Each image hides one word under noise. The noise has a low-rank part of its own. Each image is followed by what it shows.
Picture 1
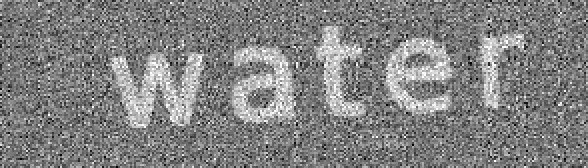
water
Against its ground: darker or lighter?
lighter
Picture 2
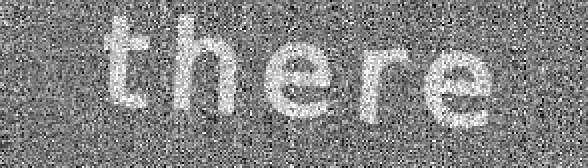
there
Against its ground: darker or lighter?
lighter
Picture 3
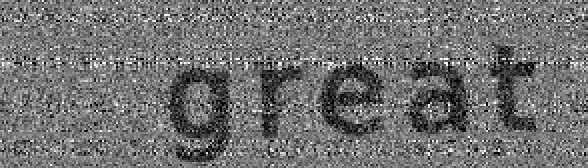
great
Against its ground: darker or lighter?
darker
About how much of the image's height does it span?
two thirds
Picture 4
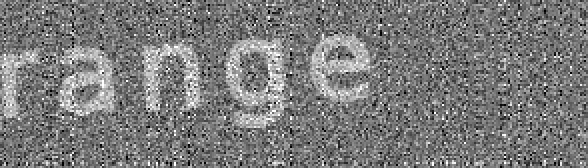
range
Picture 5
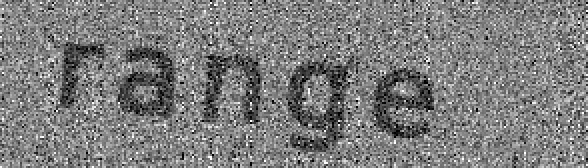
range
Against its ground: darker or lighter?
darker
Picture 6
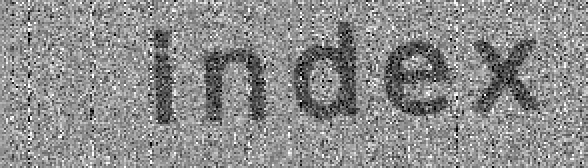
index
